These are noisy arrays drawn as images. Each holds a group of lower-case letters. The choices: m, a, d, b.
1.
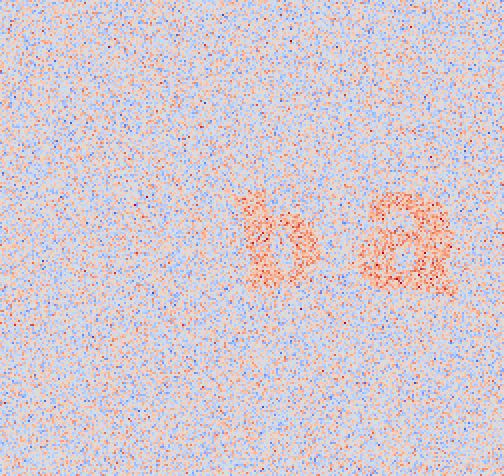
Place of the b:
centre
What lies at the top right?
nothing
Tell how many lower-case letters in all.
2
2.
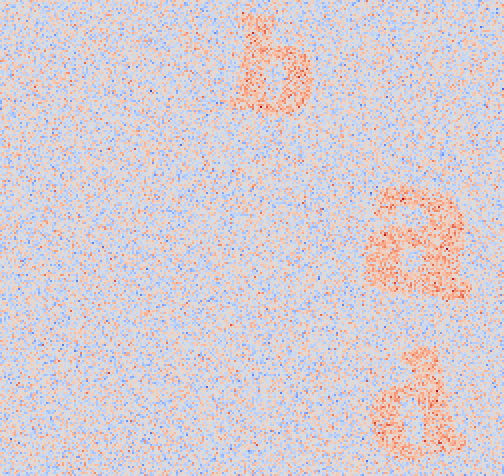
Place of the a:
middle right
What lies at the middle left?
nothing
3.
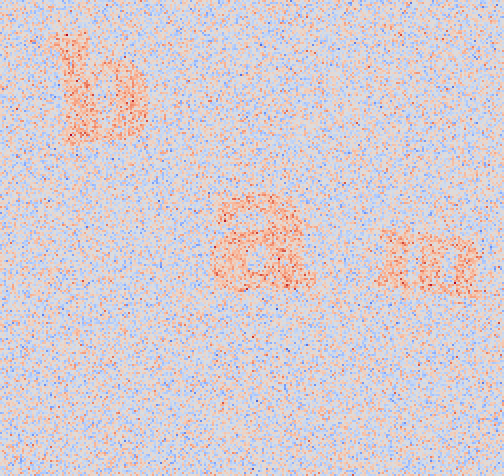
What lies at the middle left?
nothing
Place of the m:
middle right
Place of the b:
top left
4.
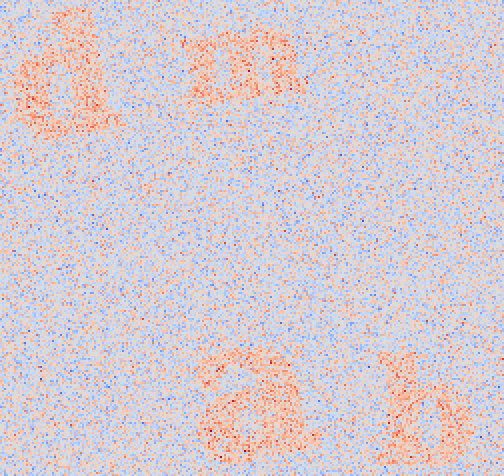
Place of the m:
top middle
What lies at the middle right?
nothing
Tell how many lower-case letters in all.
4
